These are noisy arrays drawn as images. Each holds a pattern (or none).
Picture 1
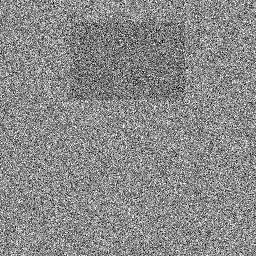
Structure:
one block
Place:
top middle
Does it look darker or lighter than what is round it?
darker
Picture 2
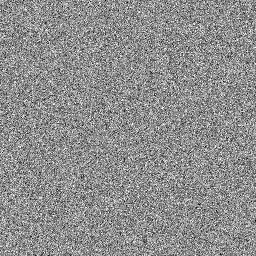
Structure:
only noise
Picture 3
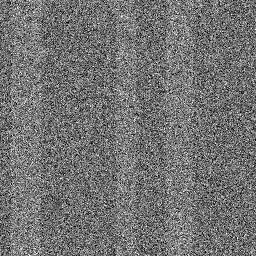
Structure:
bands of columns
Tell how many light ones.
3
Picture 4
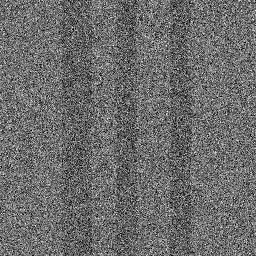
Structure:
bands of columns
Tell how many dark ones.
3
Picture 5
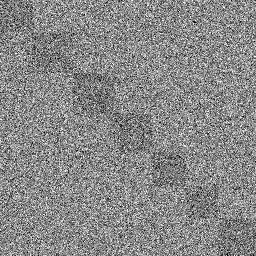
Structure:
blocks along the diagonal
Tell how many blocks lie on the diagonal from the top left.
7
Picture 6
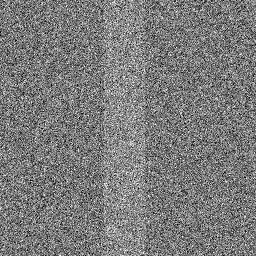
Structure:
one band of columns
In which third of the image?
middle
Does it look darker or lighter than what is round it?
lighter
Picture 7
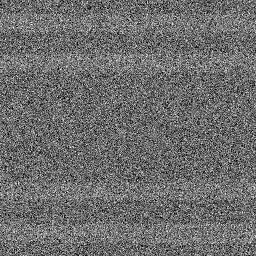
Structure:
bands of rows
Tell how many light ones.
4
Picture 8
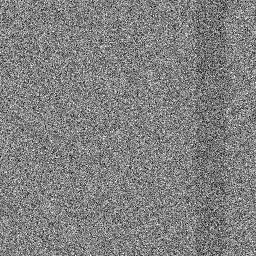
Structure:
one band of columns
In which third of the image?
right
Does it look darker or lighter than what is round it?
darker
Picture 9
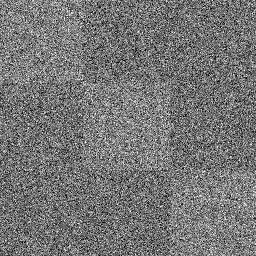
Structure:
blocks along the diagonal
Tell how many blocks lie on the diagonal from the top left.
3
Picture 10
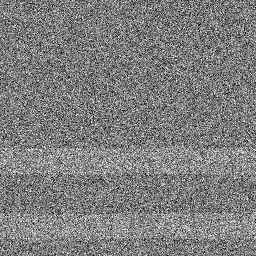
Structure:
bands of rows
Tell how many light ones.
2
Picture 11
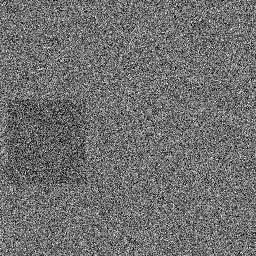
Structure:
one block
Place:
middle left
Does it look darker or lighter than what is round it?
darker
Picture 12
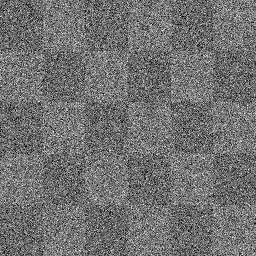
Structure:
a checkerboard
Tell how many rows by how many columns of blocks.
5 by 6
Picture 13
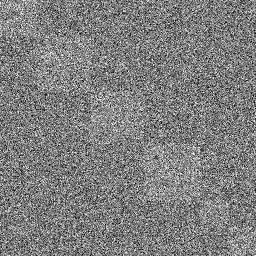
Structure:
blocks along the diagonal
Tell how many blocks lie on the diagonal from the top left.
6
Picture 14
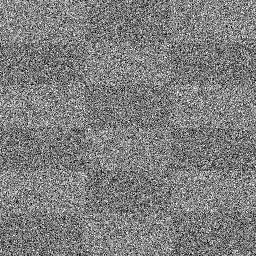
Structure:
a checkerboard
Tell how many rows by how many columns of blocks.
6 by 3
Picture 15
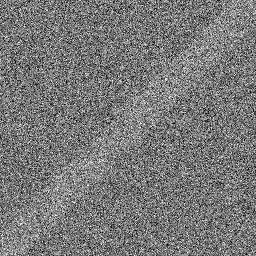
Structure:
a diagonal band
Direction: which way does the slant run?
bottom left to top right
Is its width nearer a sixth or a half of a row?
a sixth
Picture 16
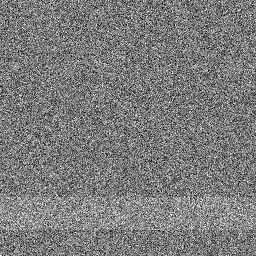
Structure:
one band of rows
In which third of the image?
bottom
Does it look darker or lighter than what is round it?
lighter
